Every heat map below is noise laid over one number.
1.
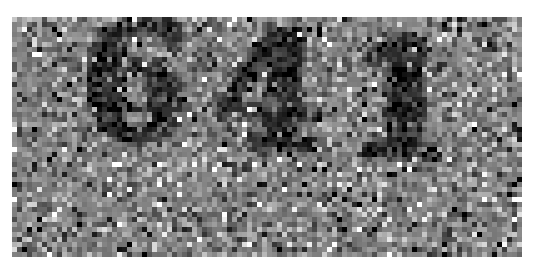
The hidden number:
641
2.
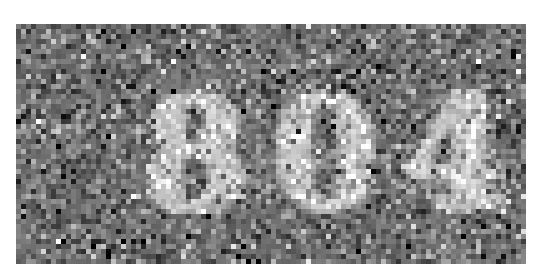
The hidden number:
804
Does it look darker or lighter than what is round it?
lighter
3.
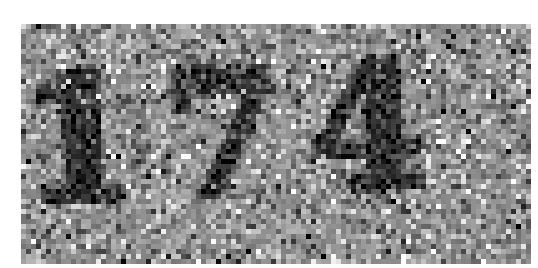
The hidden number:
174
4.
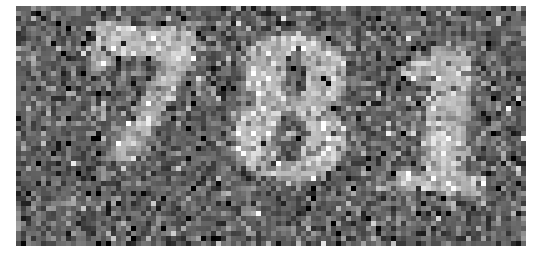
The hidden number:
781
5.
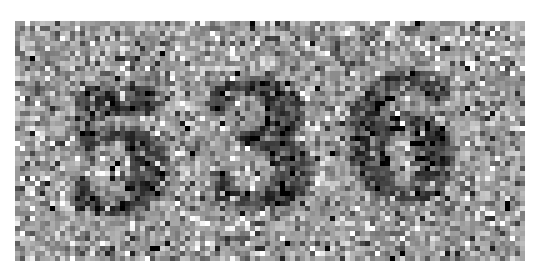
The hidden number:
536
